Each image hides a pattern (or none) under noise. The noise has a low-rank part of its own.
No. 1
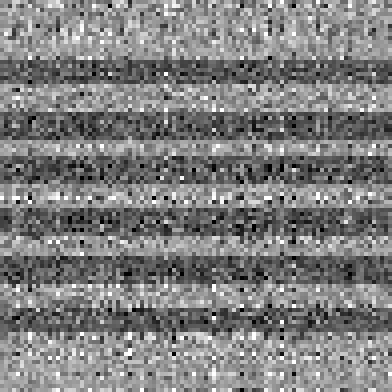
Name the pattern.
bands of rows
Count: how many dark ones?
6
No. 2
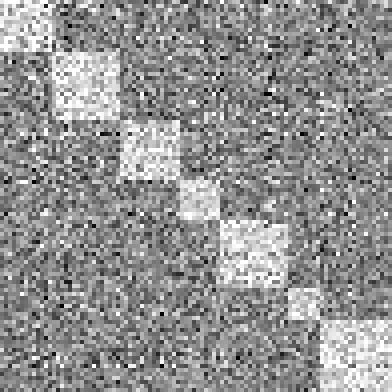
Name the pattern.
blocks along the diagonal
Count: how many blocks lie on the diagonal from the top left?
7
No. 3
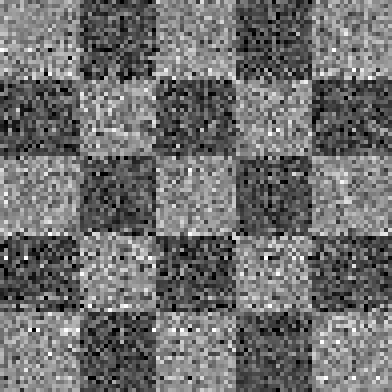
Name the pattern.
a checkerboard
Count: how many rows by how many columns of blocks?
5 by 5
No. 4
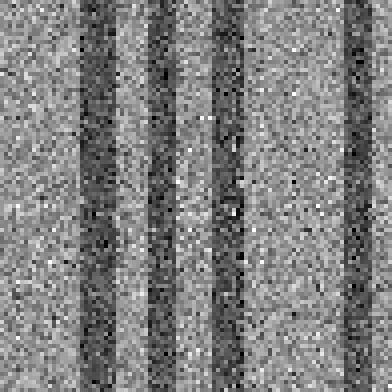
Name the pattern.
bands of columns
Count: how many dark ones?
4
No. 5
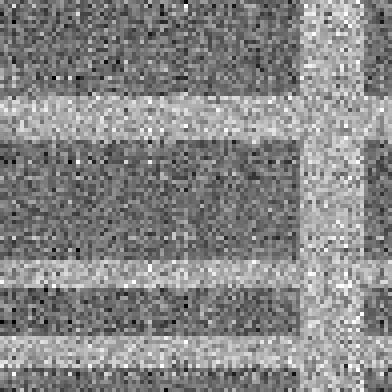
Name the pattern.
bands of rows crossing bands of columns
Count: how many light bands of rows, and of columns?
3 and 1
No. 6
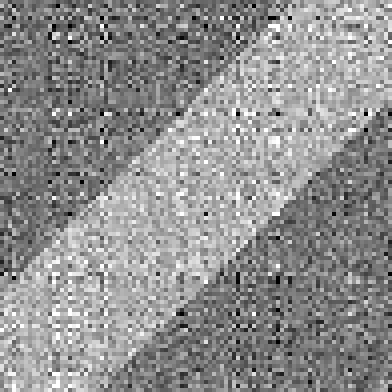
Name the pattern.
a diagonal band
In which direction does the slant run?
bottom left to top right
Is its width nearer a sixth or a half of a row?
a half
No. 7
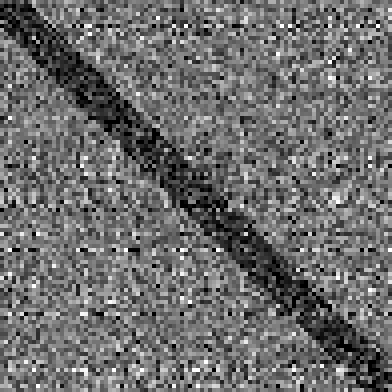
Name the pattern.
a diagonal band
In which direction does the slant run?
top left to bottom right
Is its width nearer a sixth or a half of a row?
a sixth
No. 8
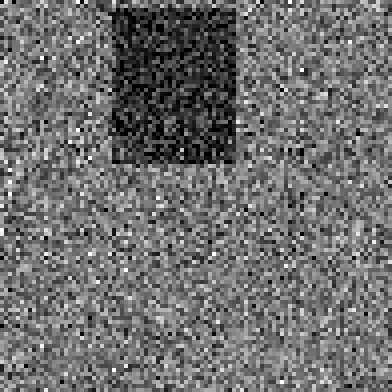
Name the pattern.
one block
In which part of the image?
top middle
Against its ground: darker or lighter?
darker
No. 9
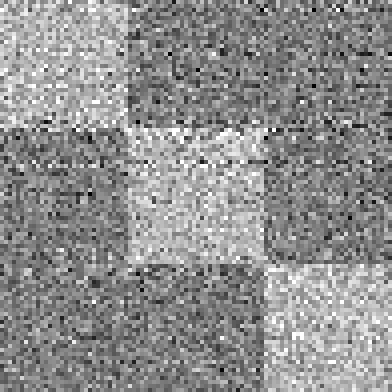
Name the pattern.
blocks along the diagonal
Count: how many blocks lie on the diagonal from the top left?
3
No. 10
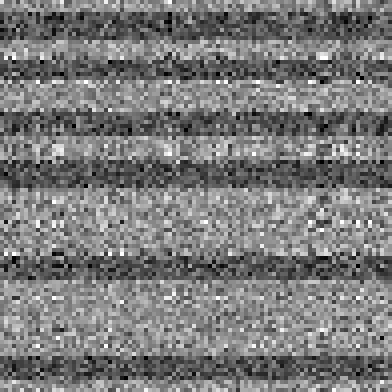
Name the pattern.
bands of rows
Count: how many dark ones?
6
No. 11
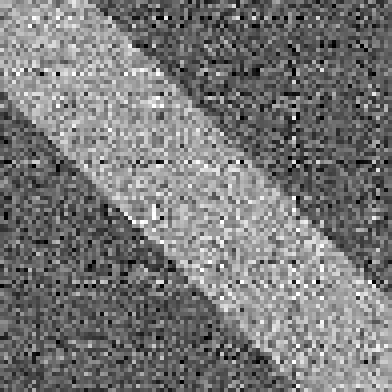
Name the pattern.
a diagonal band
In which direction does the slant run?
top left to bottom right
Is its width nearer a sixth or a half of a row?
a half
